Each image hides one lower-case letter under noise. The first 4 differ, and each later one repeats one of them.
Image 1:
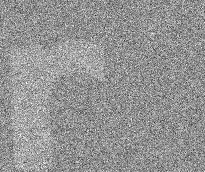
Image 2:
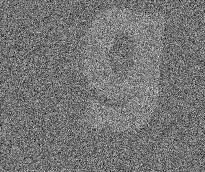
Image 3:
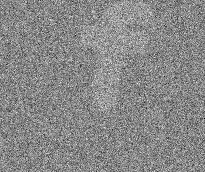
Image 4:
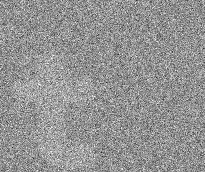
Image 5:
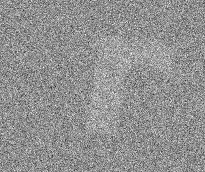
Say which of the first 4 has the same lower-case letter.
1
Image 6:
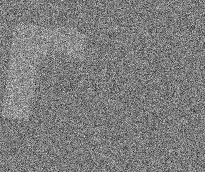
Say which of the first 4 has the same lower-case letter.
1
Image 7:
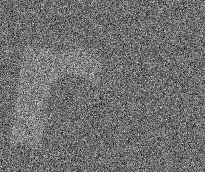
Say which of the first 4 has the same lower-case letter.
1
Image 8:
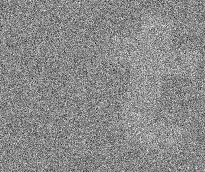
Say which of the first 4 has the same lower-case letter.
4
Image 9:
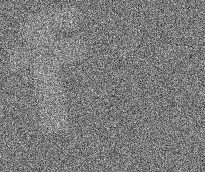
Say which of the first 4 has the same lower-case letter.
3
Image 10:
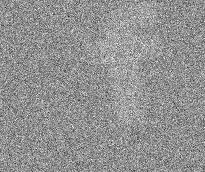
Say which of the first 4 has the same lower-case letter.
3
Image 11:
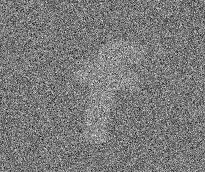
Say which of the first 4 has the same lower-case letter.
3
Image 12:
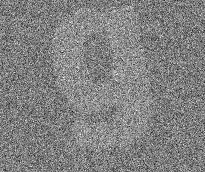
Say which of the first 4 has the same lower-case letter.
2
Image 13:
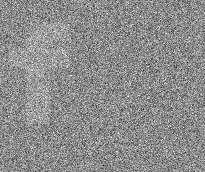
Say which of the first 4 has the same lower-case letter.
3
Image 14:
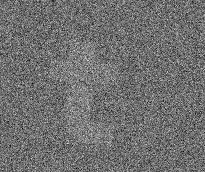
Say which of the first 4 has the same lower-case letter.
4
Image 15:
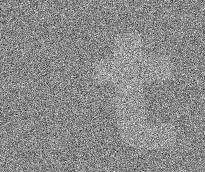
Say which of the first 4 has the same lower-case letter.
4
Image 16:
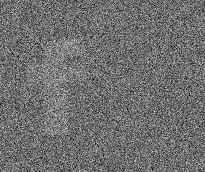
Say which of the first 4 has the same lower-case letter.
3
